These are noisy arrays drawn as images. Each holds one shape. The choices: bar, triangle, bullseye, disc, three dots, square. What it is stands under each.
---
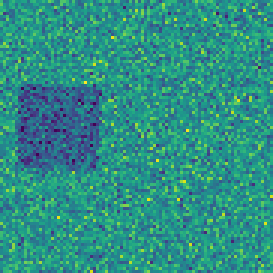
square
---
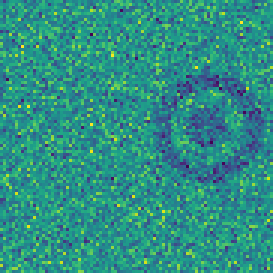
bullseye
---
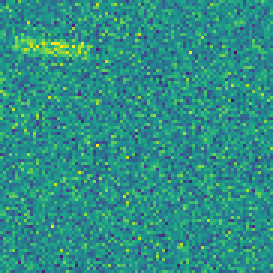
bar
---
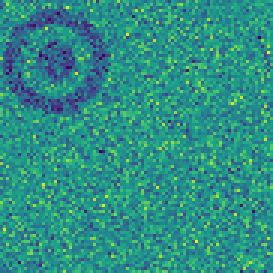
bullseye
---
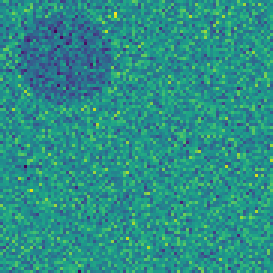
disc
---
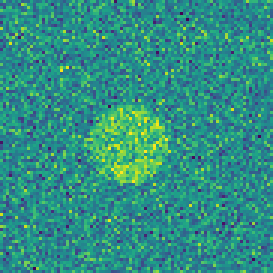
disc
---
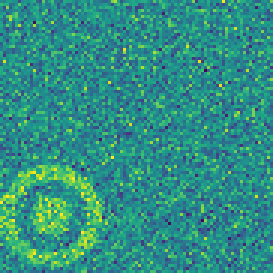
bullseye
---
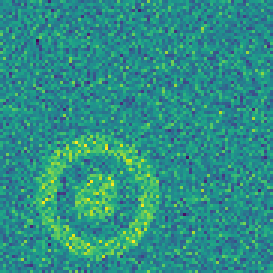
bullseye
